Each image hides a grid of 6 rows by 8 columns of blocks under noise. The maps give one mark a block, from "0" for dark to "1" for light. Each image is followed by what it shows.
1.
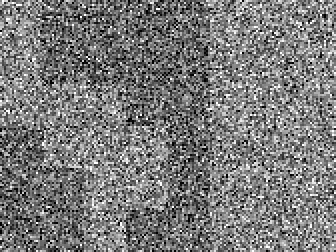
10000111
10000111
11100111
01110111
00110111
00100111
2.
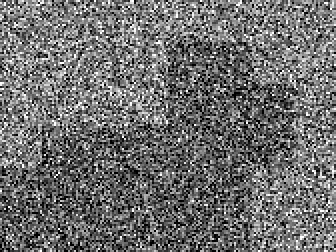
11111111
11110011
11110001
10000001
00000011
00000011
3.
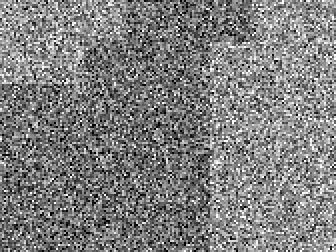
11100011
11000111
00000111
00000111
00000111
00000111
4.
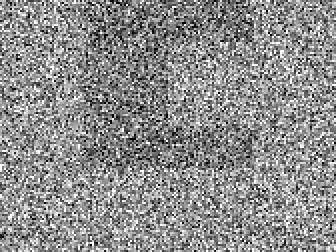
11000011
11001111
11001111
11000011
11111111
11111111
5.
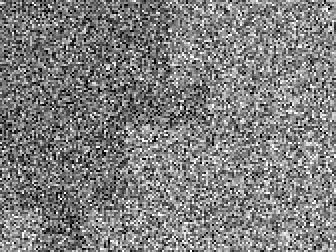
00001111
00001111
00000111
00011111
00011111
10111111
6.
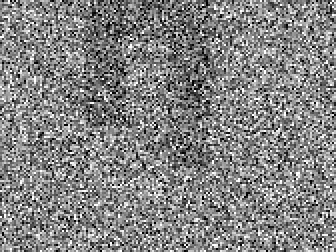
11000111
11010111
11010111
11110111
11111111
11111111
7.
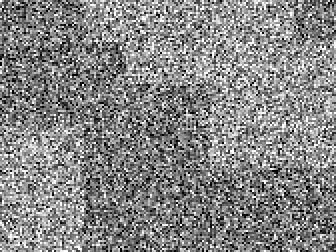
00111110
00011111
00000111
11000111
11000000
11000000
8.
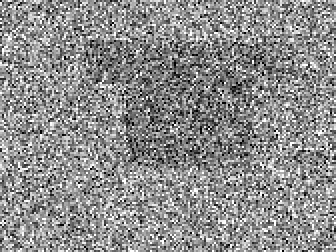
11111111
11000001
11100011
11100011
11111111
11111111
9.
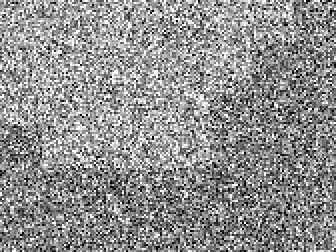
11111110
11111100
11111000
01111000
00000000
00000000
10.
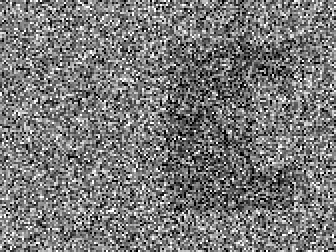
11111111
11110001
11110011
11110011
11110001
11111111
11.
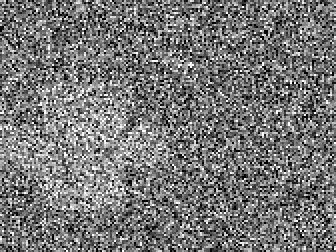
00000000
00000000
01100000
11110000
01100000
00000000
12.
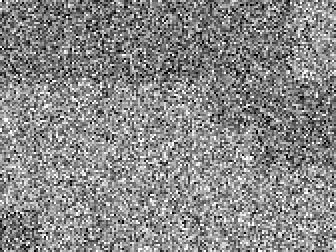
00000001
00000001
11111000
11111100
11111111
01111111
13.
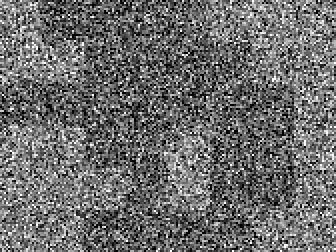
10000111
11000011
00000001
11001001
11101001
11000011
